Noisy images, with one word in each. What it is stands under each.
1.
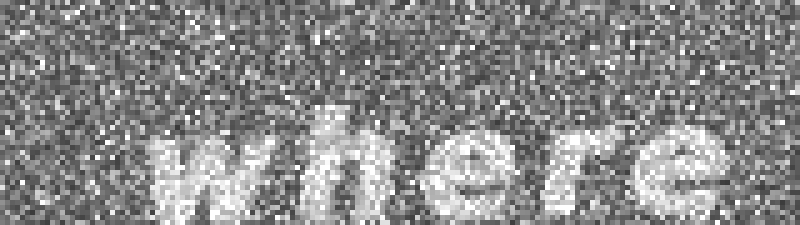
where
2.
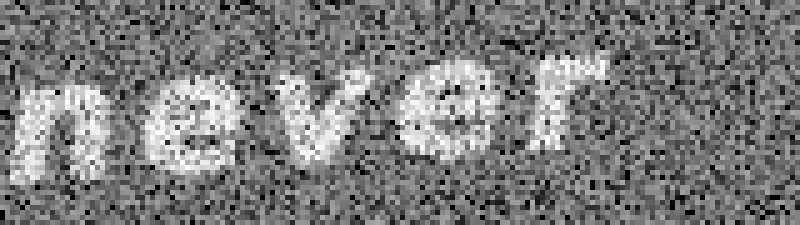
never
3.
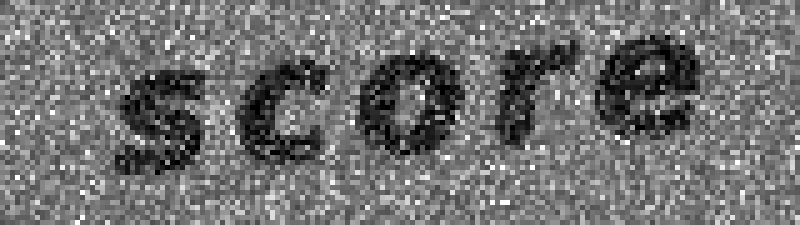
score
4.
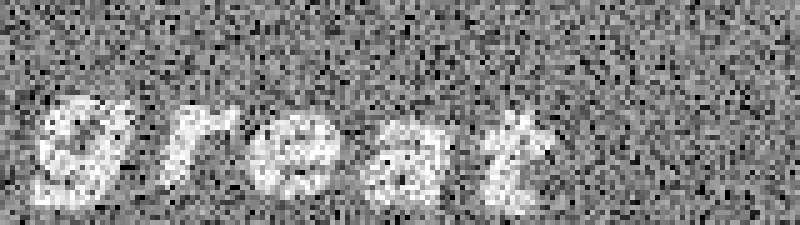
great
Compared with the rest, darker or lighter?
lighter
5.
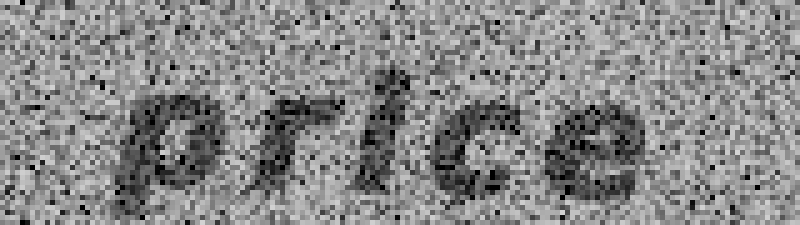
price
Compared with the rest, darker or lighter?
darker
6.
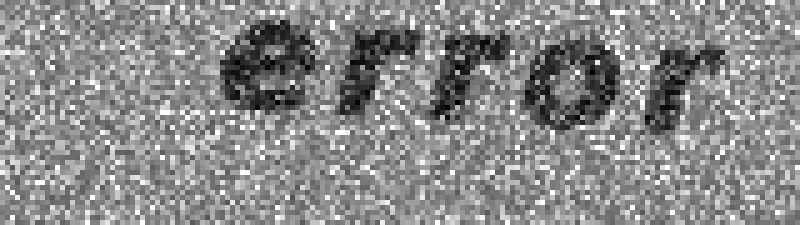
error
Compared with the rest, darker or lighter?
darker
